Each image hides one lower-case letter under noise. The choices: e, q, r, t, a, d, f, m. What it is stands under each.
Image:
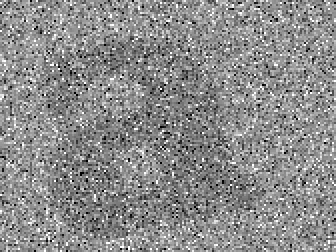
a
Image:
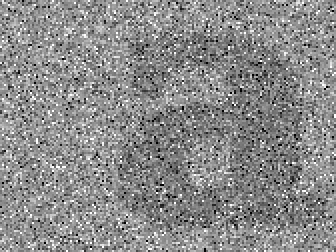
a
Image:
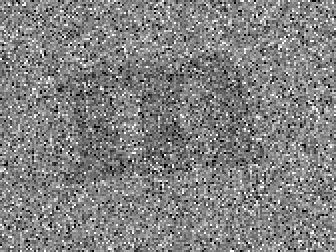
m
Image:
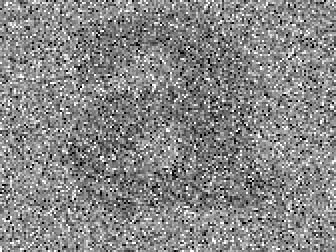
a
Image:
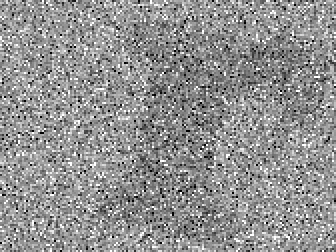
r
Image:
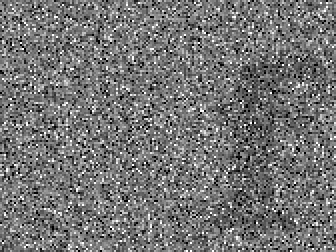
f
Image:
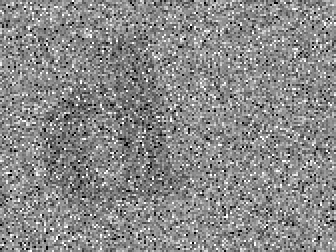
d
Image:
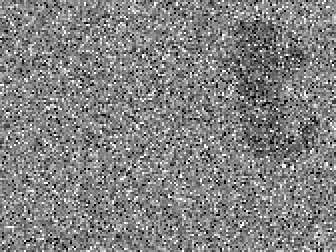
t
